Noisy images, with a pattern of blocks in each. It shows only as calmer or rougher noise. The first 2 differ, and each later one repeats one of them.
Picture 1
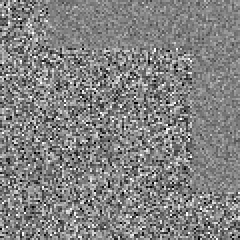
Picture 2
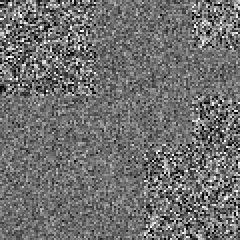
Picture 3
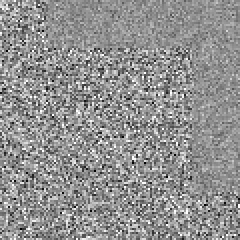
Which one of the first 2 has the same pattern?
1
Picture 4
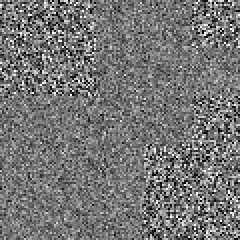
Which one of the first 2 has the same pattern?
2
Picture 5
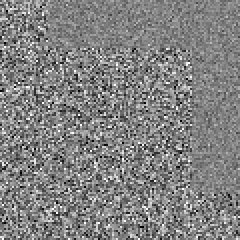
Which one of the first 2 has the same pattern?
1
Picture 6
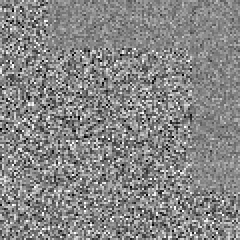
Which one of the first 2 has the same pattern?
1
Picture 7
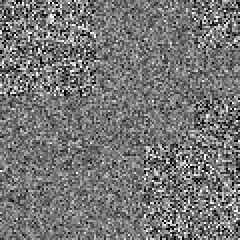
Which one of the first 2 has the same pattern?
2
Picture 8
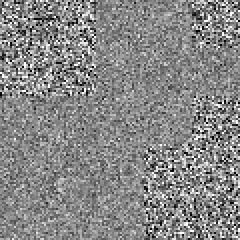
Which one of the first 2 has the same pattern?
2
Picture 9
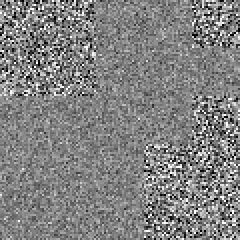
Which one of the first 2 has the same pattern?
2
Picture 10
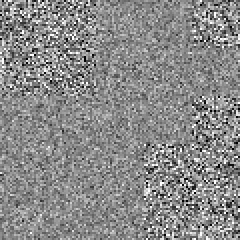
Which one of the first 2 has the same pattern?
2
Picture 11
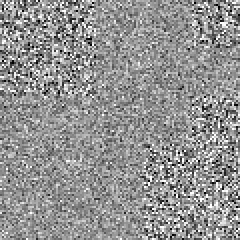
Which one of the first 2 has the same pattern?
2
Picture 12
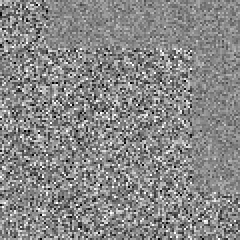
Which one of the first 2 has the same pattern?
1
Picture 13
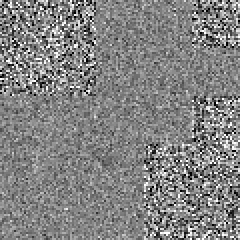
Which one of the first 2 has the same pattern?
2
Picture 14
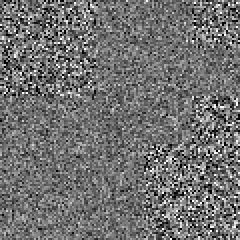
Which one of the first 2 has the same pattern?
2
